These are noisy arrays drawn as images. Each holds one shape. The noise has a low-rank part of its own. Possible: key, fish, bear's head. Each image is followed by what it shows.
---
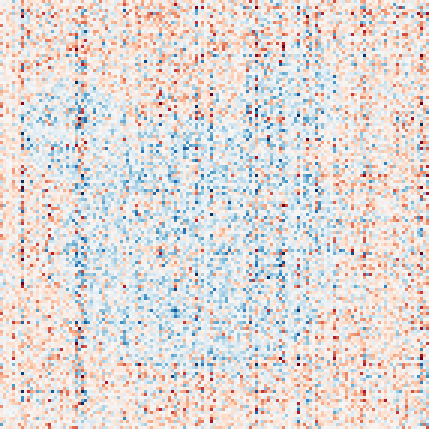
bear's head
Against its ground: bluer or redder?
bluer
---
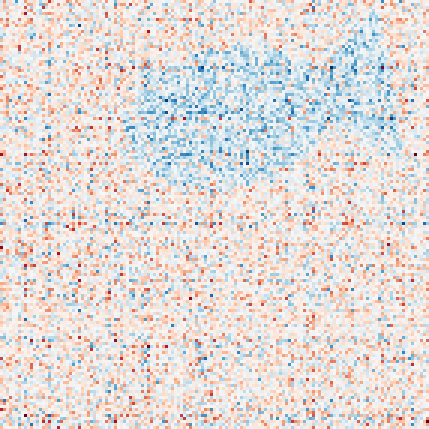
fish
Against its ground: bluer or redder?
bluer
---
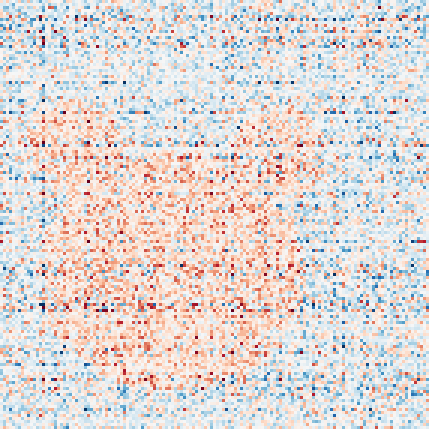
bear's head
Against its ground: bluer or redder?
redder
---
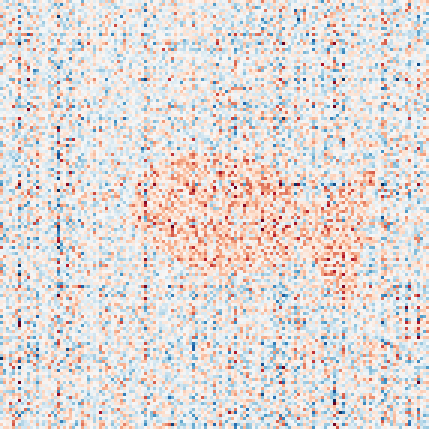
fish
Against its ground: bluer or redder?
redder
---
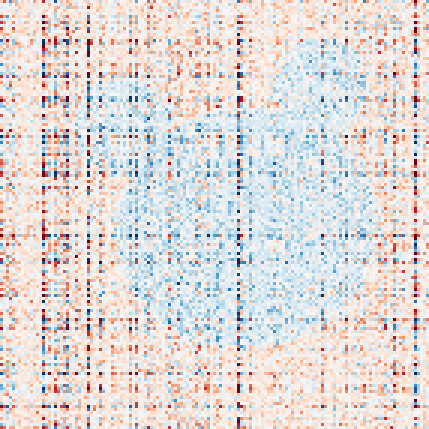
bear's head
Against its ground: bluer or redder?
bluer
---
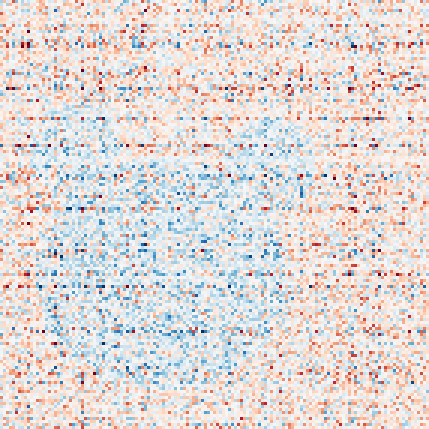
bear's head
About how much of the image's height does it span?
two thirds
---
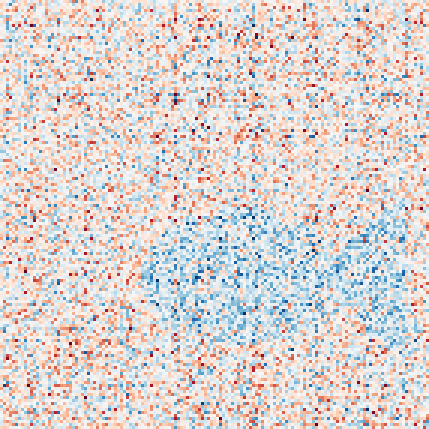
fish
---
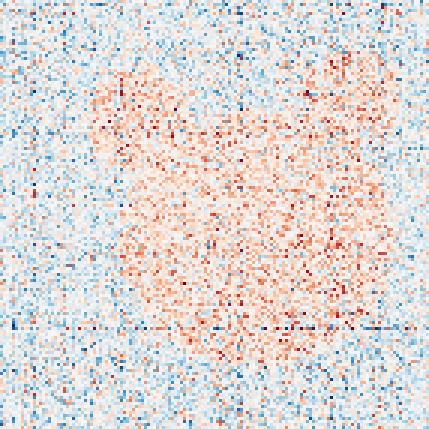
bear's head
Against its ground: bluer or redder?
redder
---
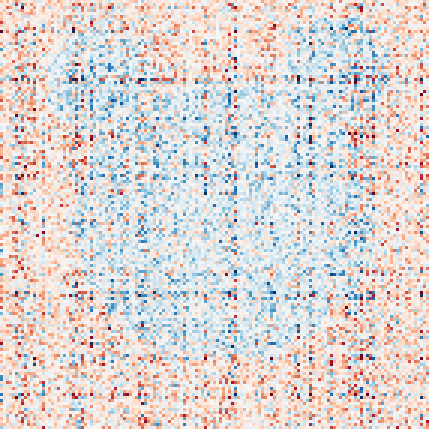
bear's head
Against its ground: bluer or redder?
bluer
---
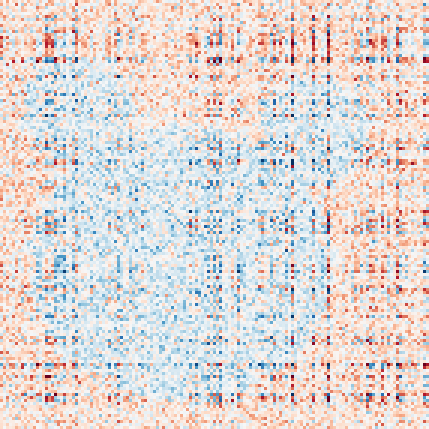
bear's head
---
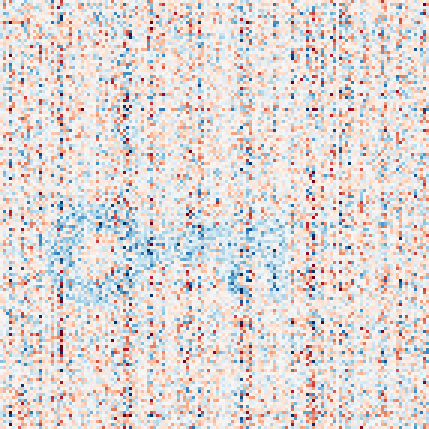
key
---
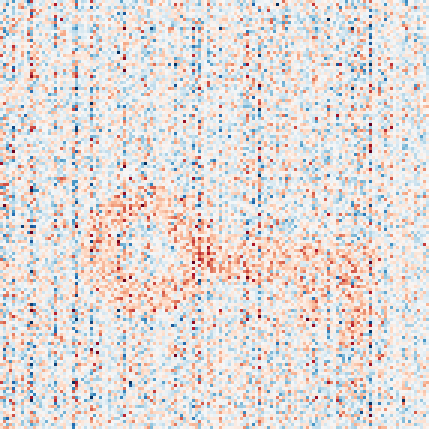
key
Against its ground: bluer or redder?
redder
